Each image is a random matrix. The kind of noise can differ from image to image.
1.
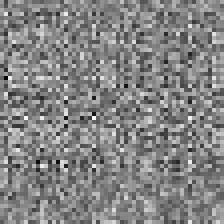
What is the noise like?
low rank plus noise
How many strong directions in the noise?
three or four
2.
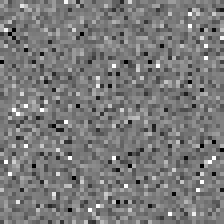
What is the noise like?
heavy tails
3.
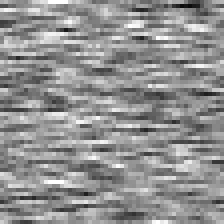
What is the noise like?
streaked along the rows
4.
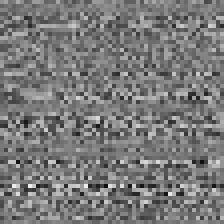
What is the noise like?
rows of uneven size
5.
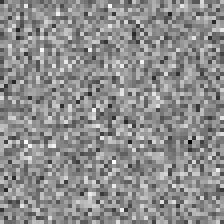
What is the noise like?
independent entries
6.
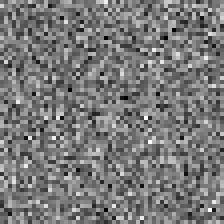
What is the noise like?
independent entries
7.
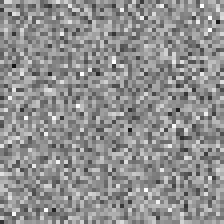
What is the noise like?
independent entries
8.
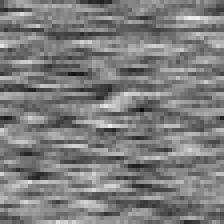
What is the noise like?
streaked along the rows
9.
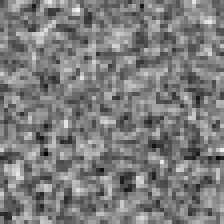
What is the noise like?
blotchy
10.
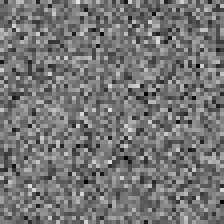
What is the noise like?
independent entries
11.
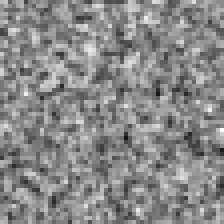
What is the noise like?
blotchy
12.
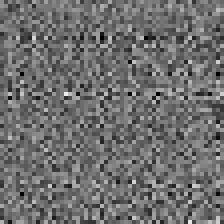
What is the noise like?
low rank plus noise
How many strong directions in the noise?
three or four
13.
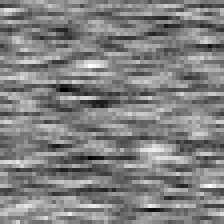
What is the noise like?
streaked along the rows
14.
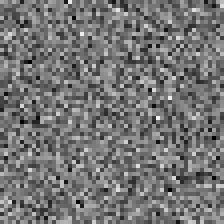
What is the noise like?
independent entries
